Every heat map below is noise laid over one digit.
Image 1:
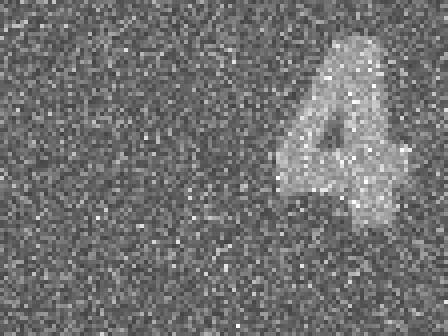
light 4
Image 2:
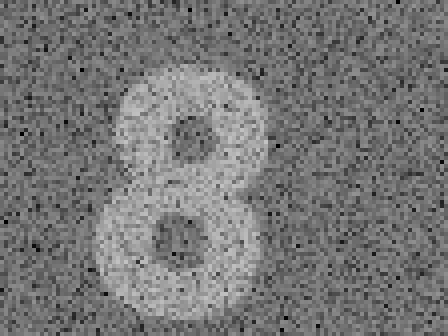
light 8
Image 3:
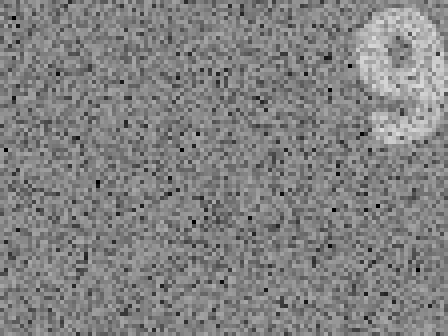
light 9, top right
